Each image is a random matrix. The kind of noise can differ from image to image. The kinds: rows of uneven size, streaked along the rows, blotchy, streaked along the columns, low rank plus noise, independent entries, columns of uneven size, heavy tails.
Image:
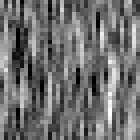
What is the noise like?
streaked along the columns
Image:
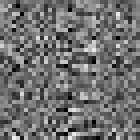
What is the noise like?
low rank plus noise
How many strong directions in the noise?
three or four
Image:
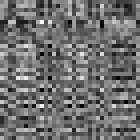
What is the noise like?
low rank plus noise
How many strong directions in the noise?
one
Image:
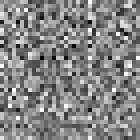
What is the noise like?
low rank plus noise
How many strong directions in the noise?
three or four
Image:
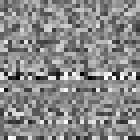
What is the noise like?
rows of uneven size
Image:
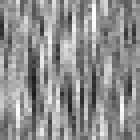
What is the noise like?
streaked along the columns
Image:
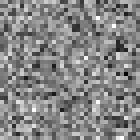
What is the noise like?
low rank plus noise
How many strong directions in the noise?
five to eight
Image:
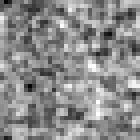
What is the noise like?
blotchy
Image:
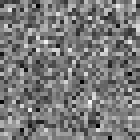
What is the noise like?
independent entries
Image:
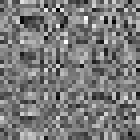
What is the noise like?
low rank plus noise
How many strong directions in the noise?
two
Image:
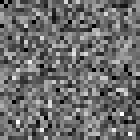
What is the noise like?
independent entries
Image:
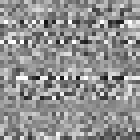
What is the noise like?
rows of uneven size
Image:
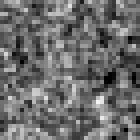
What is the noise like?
blotchy
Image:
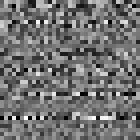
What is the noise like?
rows of uneven size
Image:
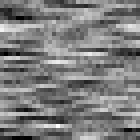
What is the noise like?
streaked along the rows
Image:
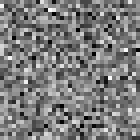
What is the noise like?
independent entries
